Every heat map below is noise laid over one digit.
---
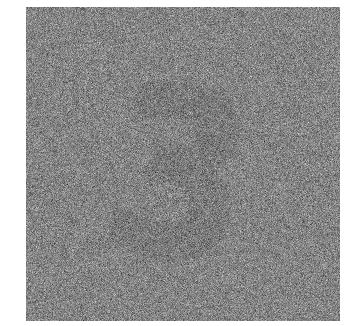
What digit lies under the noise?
3
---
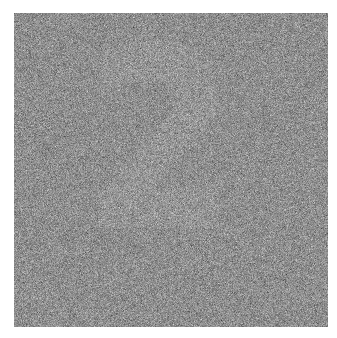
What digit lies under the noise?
2
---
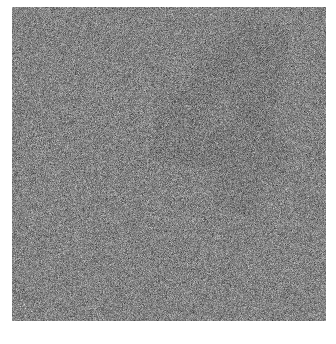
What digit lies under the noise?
4
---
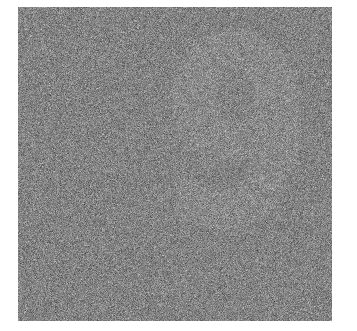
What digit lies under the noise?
9
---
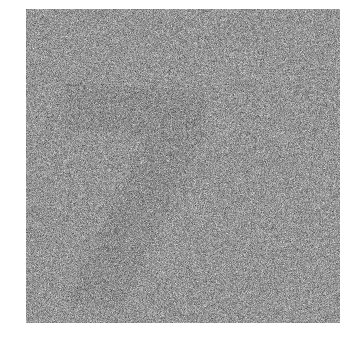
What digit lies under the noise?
7
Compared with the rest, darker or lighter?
darker
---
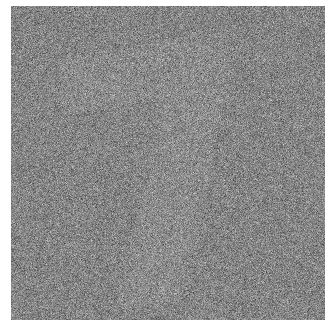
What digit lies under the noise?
7
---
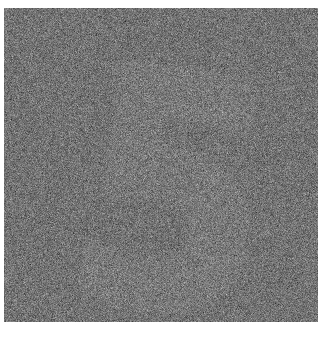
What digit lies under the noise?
5
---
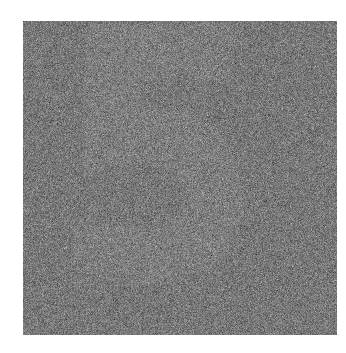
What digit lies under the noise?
5
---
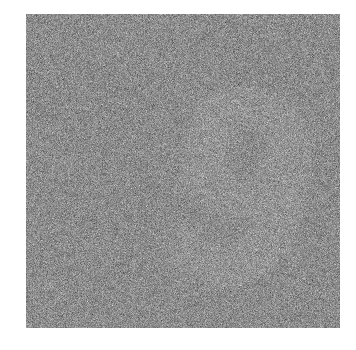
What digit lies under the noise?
9
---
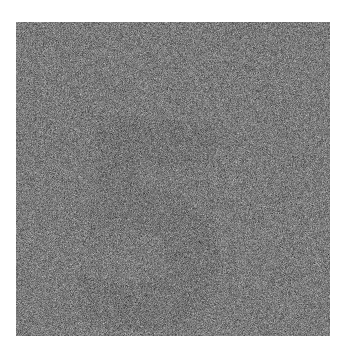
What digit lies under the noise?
5
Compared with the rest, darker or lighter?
darker
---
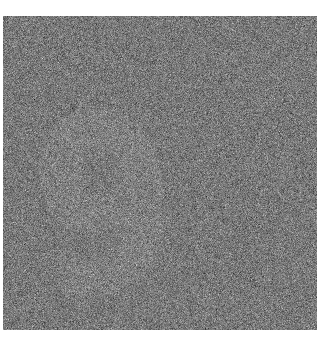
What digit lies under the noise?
9
